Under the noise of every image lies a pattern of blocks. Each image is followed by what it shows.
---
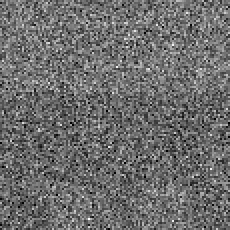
left and right mirror each other
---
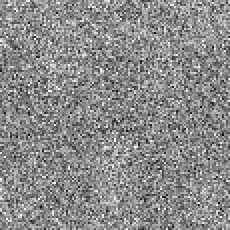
left and right mirror each other
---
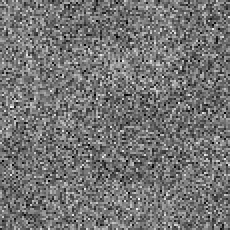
no symmetry
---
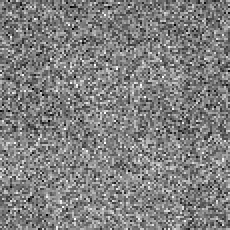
left and right mirror each other
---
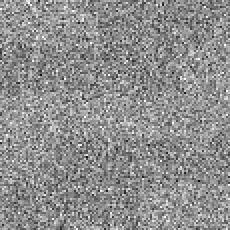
the same after a half turn
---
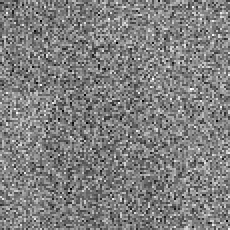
no symmetry
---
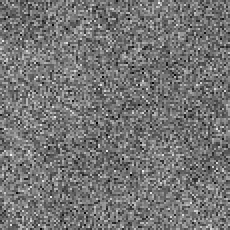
no symmetry
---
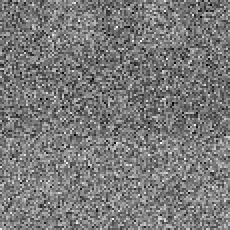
left and right mirror each other
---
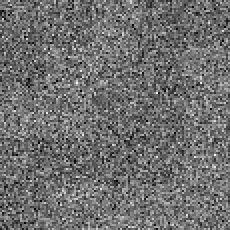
mirrored about the diagonal from the top left
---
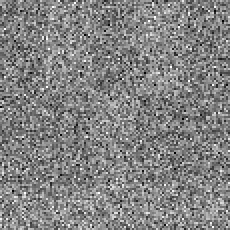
left and right mirror each other
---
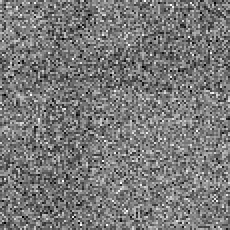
mirrored about the diagonal from the top left
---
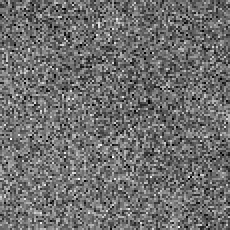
mirrored about the diagonal from the bottom left
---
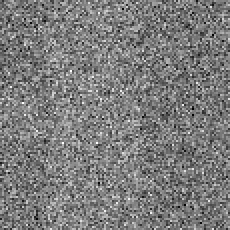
top and bottom mirror each other
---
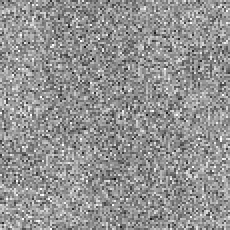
the same after a half turn
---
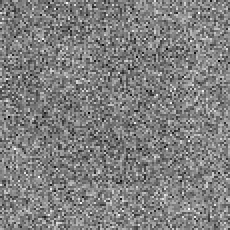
mirrored about the diagonal from the top left
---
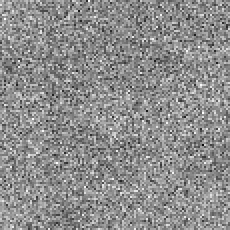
no symmetry
